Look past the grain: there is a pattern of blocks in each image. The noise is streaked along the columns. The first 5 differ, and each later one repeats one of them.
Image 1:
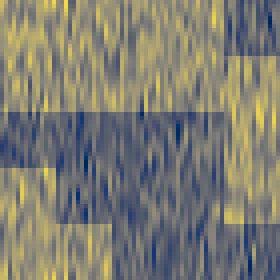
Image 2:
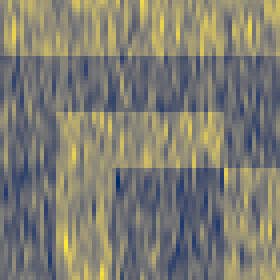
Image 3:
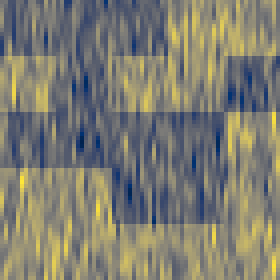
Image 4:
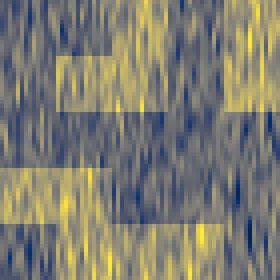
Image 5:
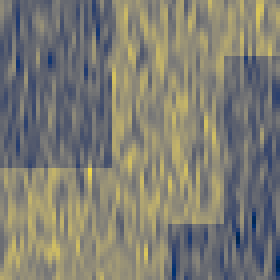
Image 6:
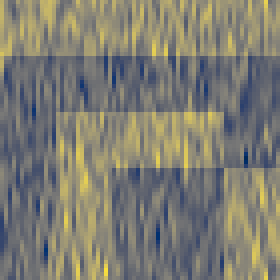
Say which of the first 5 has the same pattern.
2
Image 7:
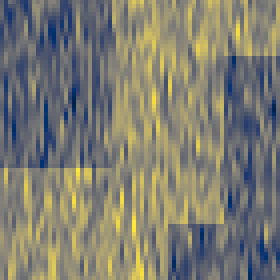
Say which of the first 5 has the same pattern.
5
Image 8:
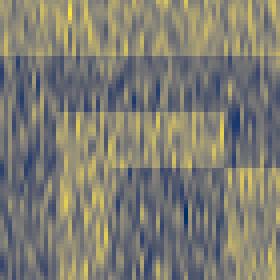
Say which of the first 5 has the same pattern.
2
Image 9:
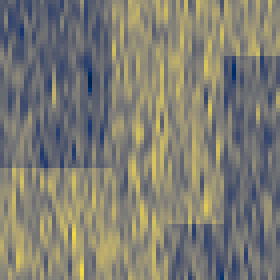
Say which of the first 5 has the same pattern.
5
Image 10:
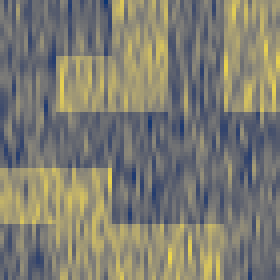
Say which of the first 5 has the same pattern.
4
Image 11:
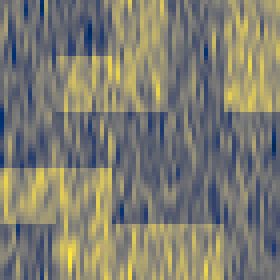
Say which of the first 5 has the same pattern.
4
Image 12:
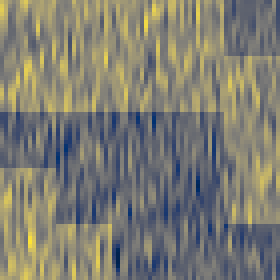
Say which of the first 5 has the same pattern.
1
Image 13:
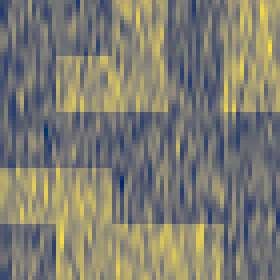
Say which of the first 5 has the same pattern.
4
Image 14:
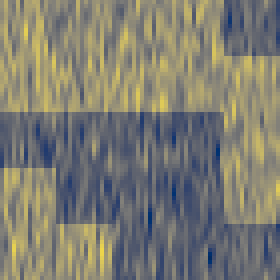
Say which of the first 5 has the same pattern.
1
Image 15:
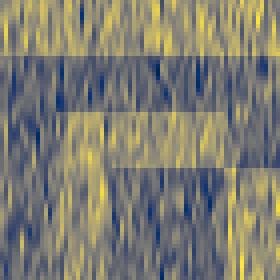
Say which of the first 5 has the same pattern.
2
